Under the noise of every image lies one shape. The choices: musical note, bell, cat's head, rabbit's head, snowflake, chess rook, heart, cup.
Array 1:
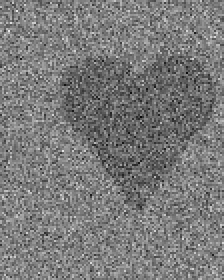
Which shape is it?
heart
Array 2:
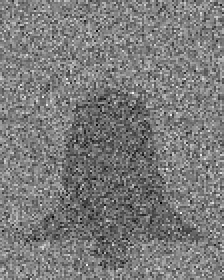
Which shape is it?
bell
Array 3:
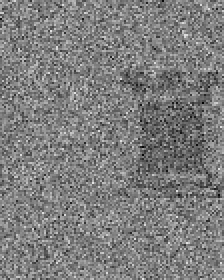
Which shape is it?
chess rook
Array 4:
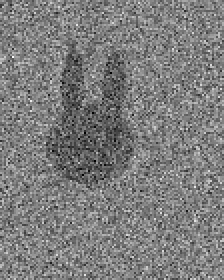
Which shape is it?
rabbit's head
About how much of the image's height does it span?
half
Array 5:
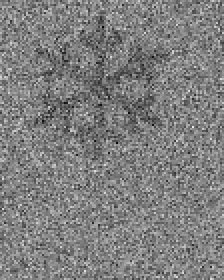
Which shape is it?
snowflake
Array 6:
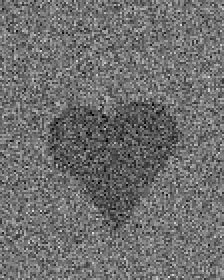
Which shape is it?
heart
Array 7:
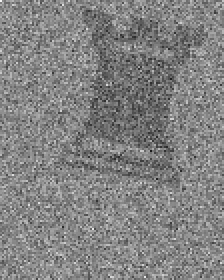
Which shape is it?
chess rook
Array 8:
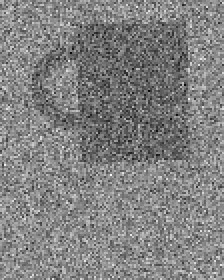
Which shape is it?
cup
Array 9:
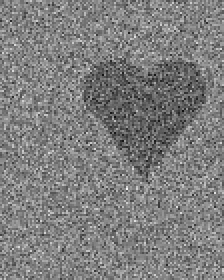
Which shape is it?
heart
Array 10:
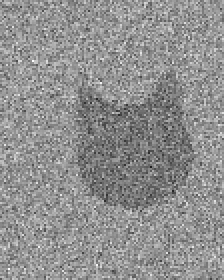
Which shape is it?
cat's head
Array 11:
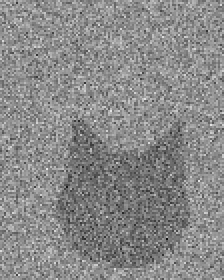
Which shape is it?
cat's head
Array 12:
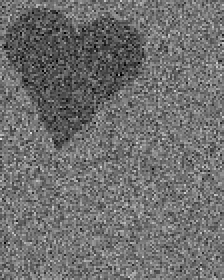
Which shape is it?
heart
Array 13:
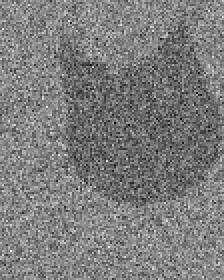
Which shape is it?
cat's head
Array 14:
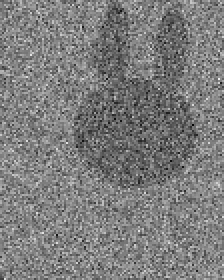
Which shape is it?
rabbit's head
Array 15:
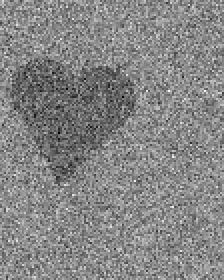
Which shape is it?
heart
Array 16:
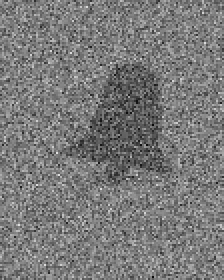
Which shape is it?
bell
